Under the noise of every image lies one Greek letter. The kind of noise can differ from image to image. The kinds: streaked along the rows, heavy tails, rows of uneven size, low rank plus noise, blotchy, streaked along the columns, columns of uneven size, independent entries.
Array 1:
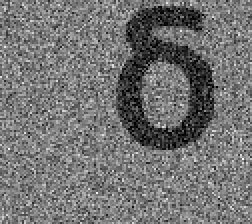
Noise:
independent entries
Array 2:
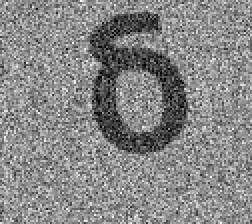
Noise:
low rank plus noise
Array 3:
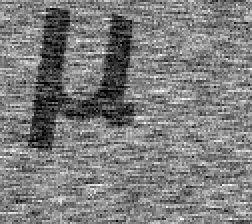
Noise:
streaked along the rows
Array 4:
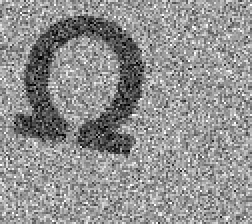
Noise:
independent entries
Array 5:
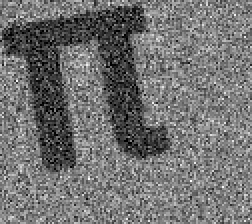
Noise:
low rank plus noise
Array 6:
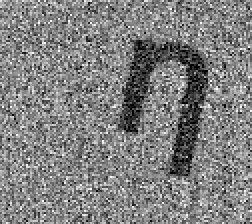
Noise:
low rank plus noise
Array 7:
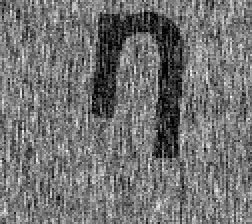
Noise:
streaked along the columns
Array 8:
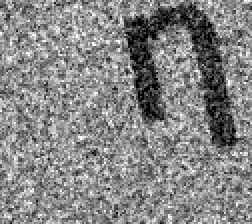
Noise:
blotchy
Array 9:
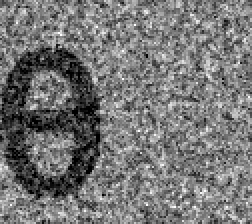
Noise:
blotchy
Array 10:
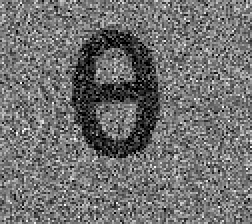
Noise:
low rank plus noise
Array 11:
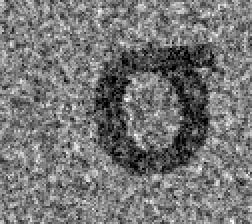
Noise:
blotchy
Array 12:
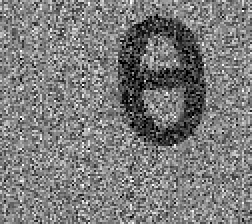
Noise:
columns of uneven size
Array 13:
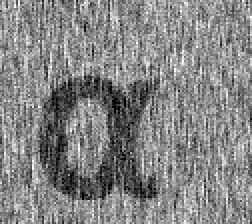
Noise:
streaked along the columns
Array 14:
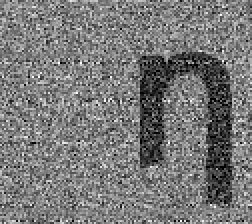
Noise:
rows of uneven size
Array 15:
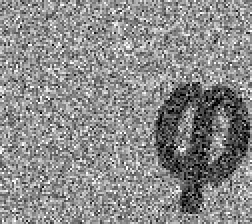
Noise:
independent entries
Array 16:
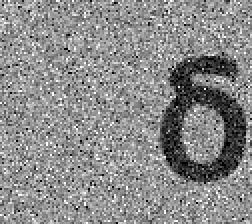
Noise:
heavy tails
